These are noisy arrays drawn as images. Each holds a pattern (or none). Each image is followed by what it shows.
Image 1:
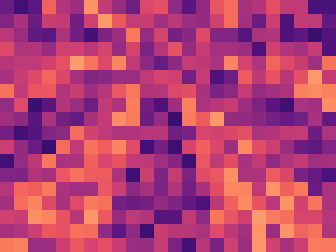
spokes from one point
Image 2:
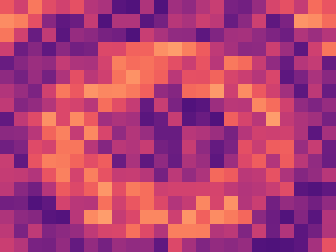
rings round one point
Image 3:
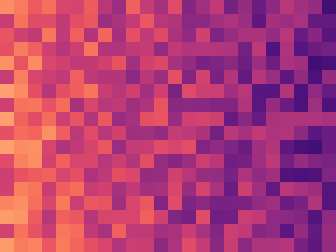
a smooth slope
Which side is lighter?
left
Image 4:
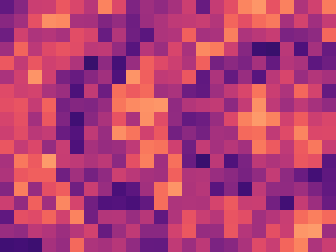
rings round one point
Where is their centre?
middle right
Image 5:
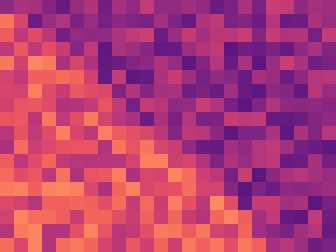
a sharp edge
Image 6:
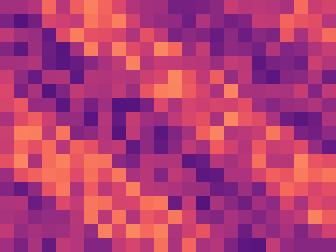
diagonal stripes
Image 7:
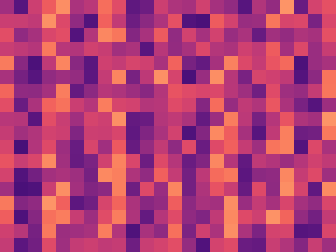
vertical stripes
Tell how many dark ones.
6
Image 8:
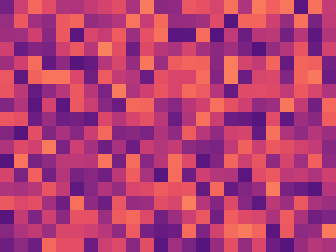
only noise
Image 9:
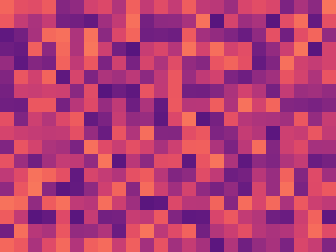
only noise
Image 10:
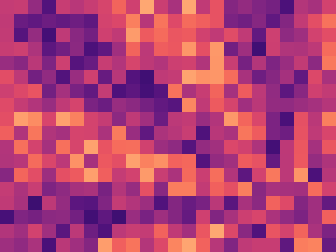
spokes from one point
